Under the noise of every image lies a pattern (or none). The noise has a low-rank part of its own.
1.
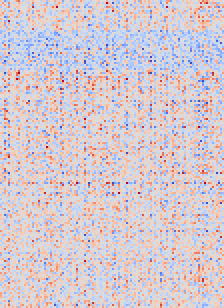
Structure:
one horizontal stripe
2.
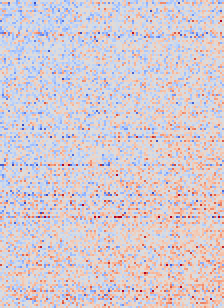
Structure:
a smooth slope
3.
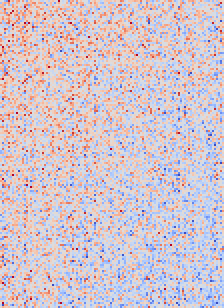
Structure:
a smooth slope
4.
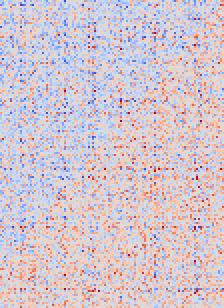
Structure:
a sharp edge
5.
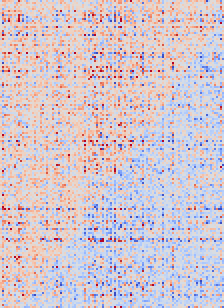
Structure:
a sharp edge
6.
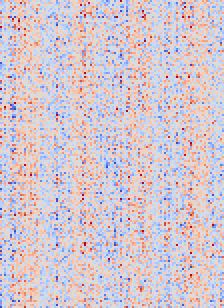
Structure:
vertical stripes
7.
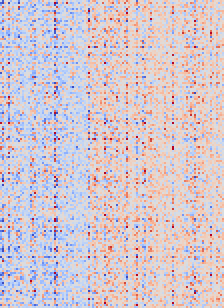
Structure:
a sharp edge
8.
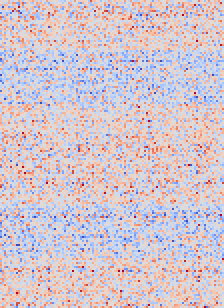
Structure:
horizontal stripes
